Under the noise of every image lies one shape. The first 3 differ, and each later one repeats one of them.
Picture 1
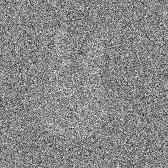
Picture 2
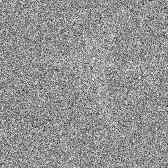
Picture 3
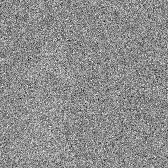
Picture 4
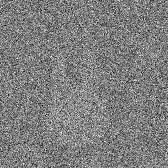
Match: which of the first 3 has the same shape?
1
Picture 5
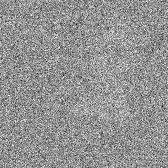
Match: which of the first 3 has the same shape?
3
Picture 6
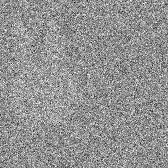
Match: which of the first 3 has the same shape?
1
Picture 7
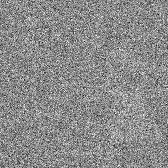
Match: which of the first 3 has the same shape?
3
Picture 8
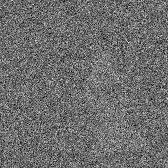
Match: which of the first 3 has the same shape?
3
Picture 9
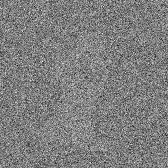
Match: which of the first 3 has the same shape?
3
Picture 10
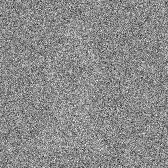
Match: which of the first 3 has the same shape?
3
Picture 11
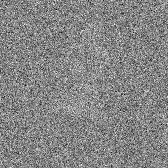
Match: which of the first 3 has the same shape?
3
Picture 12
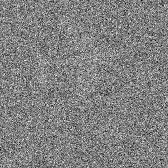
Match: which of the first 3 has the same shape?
2
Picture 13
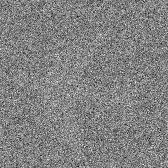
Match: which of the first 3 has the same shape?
2
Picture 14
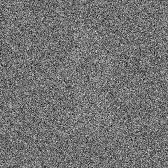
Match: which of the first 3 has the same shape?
3
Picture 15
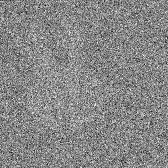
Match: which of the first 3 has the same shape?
1
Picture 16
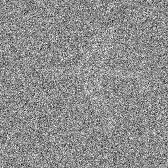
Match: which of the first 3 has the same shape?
2
